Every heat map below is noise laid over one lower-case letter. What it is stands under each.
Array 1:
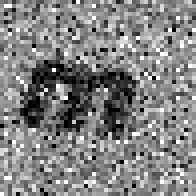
dark m
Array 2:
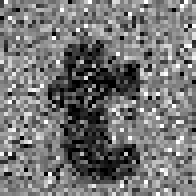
dark t
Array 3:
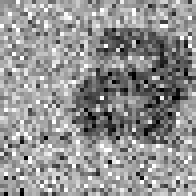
dark a
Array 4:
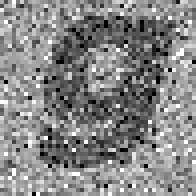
dark g
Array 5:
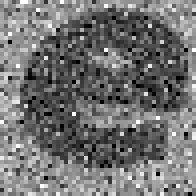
dark e
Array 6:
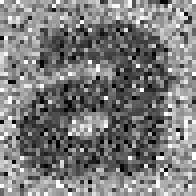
dark a
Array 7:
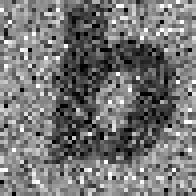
dark b
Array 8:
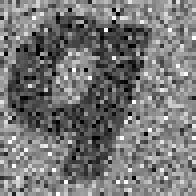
dark q
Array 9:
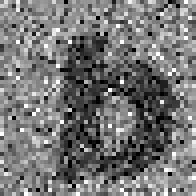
dark b
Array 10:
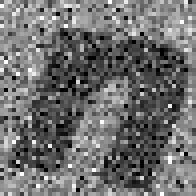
dark n
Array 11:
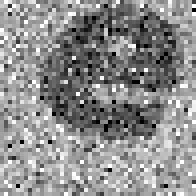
dark e
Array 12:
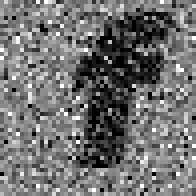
dark f
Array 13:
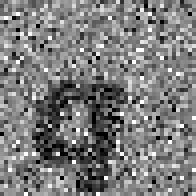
dark q
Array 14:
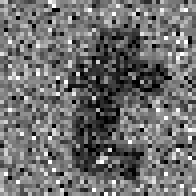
dark t
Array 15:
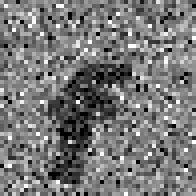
dark f
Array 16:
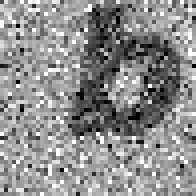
dark b
